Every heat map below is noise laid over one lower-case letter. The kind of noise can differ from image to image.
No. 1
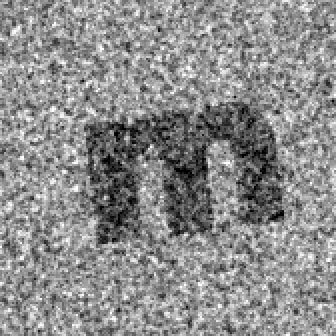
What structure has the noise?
blotchy
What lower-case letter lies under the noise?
m
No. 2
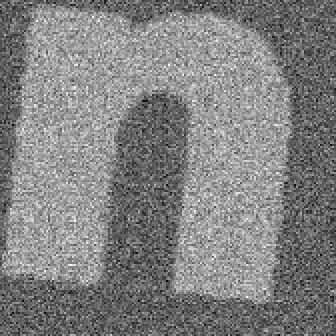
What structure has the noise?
low rank plus noise
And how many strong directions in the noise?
two
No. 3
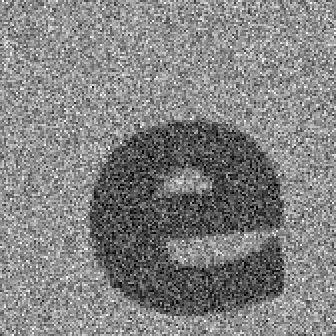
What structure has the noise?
independent entries
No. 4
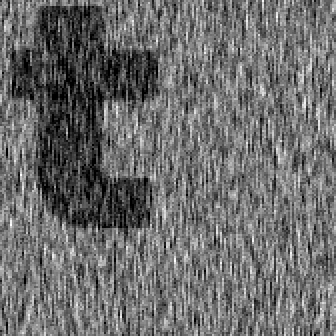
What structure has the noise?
streaked along the columns
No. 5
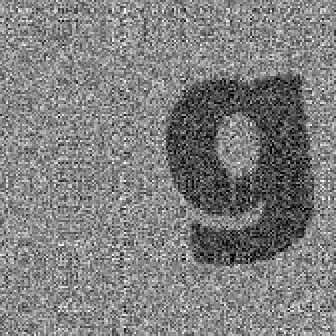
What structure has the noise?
low rank plus noise
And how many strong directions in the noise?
two
